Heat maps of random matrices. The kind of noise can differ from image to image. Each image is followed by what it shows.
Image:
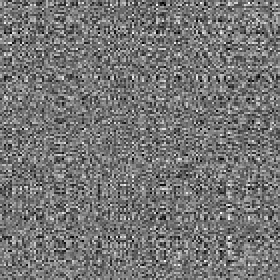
low rank plus noise
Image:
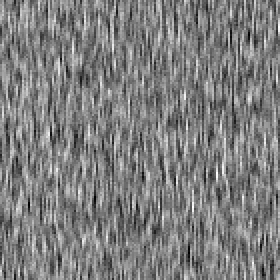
streaked along the columns
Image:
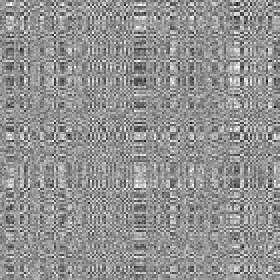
low rank plus noise
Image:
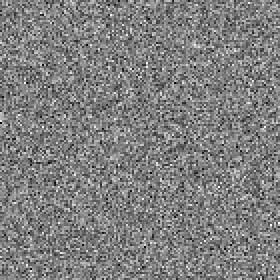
independent entries
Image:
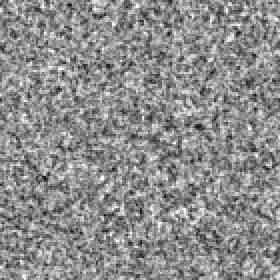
blotchy
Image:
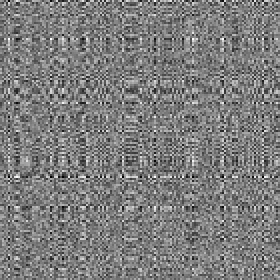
low rank plus noise
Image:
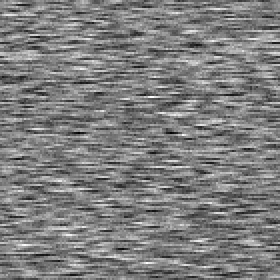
streaked along the rows
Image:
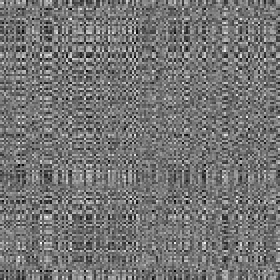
low rank plus noise
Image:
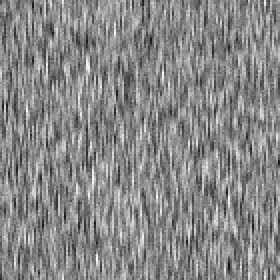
streaked along the columns
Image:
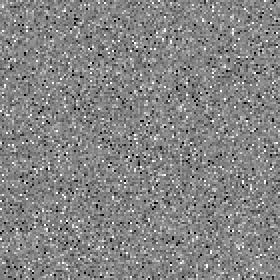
heavy tails
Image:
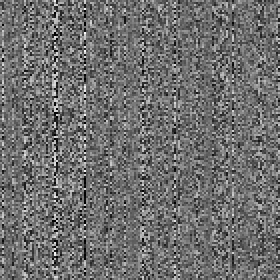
columns of uneven size
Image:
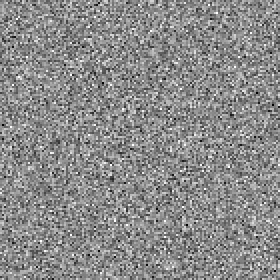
independent entries
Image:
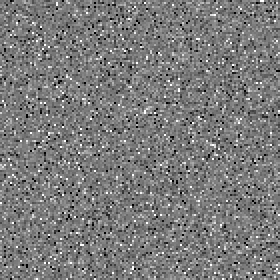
heavy tails
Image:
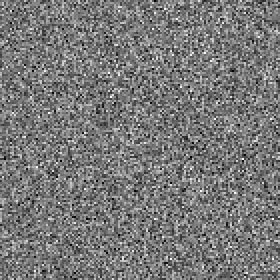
independent entries
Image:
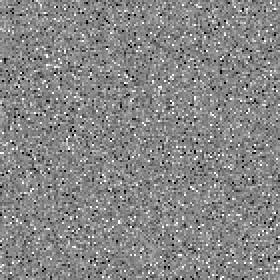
heavy tails
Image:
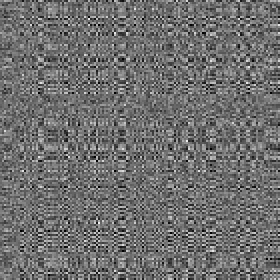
low rank plus noise
